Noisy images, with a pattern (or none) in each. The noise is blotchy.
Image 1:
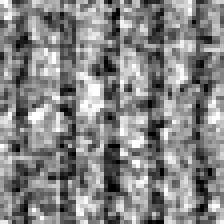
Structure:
vertical stripes
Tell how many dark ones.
5
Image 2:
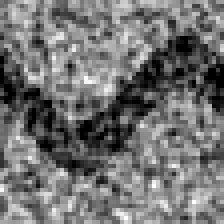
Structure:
a wavy band
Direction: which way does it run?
left to right
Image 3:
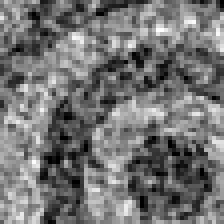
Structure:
rings round one point
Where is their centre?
bottom right
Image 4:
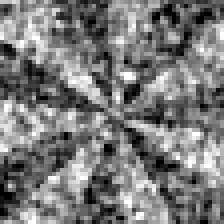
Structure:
spokes from one point
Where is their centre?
centre
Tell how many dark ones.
7
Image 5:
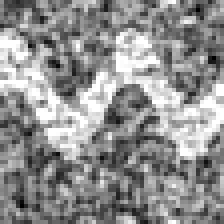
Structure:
a wavy band
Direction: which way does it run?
left to right
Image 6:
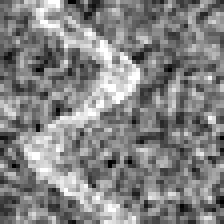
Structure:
a wavy band
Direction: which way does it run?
top to bottom
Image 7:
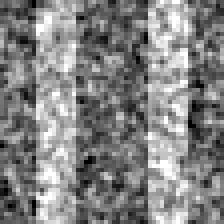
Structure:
vertical stripes
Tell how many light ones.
2
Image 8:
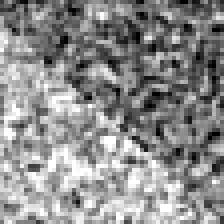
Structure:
a sharp edge
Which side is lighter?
bottom left
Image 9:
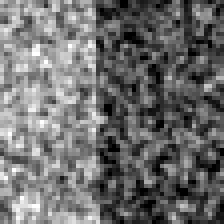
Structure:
a sharp edge
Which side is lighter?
left
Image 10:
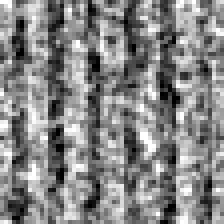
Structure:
vertical stripes
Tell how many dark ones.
6
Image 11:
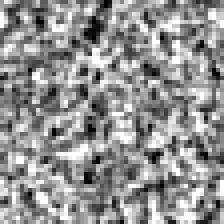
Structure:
only noise
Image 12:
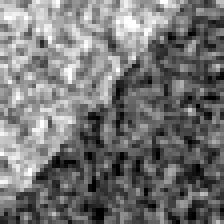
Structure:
a sharp edge
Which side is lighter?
top left
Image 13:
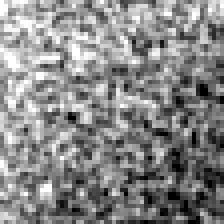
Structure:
a smooth slope
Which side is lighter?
top left
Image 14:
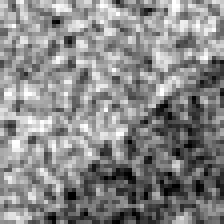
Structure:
a sharp edge
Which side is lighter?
top left
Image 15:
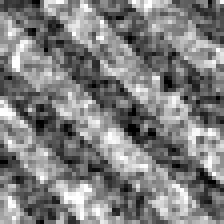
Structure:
diagonal stripes
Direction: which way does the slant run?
top left to bottom right
